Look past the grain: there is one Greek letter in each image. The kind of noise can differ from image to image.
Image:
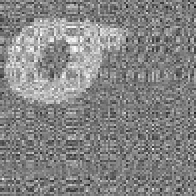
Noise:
low rank plus noise
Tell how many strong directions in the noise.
one
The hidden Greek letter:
sigma
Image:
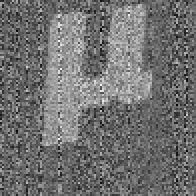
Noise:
columns of uneven size
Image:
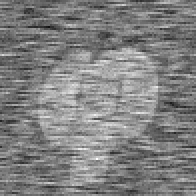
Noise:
streaked along the rows
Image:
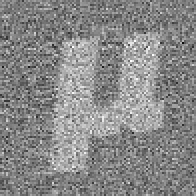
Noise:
low rank plus noise
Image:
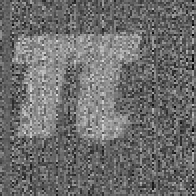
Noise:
columns of uneven size
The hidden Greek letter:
pi
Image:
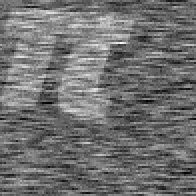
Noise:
streaked along the rows
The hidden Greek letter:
pi
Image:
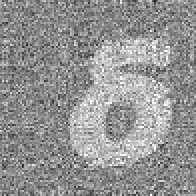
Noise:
low rank plus noise
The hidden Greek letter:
delta
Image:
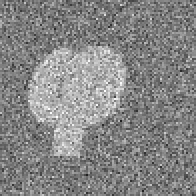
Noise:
independent entries
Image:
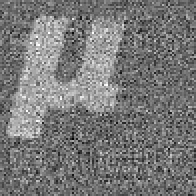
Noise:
low rank plus noise
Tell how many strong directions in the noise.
five to eight
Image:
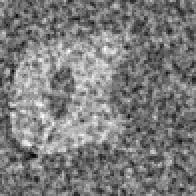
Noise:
blotchy
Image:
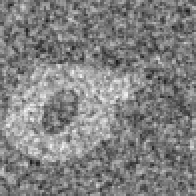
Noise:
blotchy
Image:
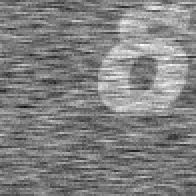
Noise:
streaked along the rows
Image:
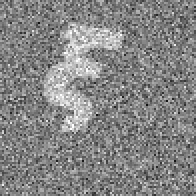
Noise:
independent entries
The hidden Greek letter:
xi
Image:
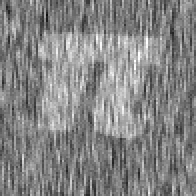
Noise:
streaked along the columns
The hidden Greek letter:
pi
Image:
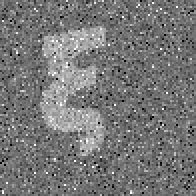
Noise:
heavy tails
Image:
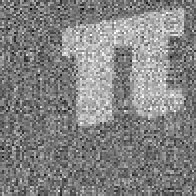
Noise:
low rank plus noise
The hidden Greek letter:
pi
